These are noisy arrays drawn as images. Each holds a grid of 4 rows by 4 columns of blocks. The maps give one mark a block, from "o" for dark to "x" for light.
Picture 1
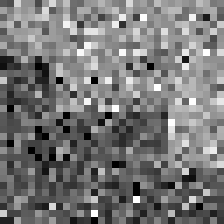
x x x x
o x x x
o o o x
o o o o
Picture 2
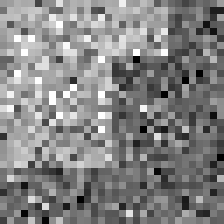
x x x o
x x o o
x x o o
o o o o
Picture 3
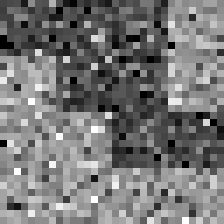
o o o x
x o o x
x x o o
x x x x
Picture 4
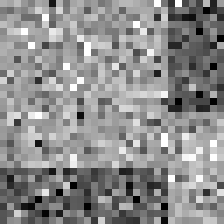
x x x o
x x x o
x x x x
o o o x
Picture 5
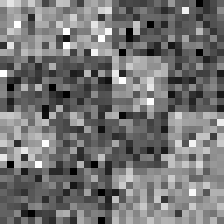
x x o o
o o x o
x o o x
o o x x
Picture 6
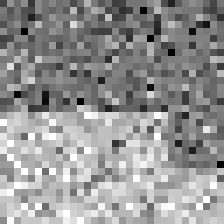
o o o o
o o o o
x x x o
x x x x
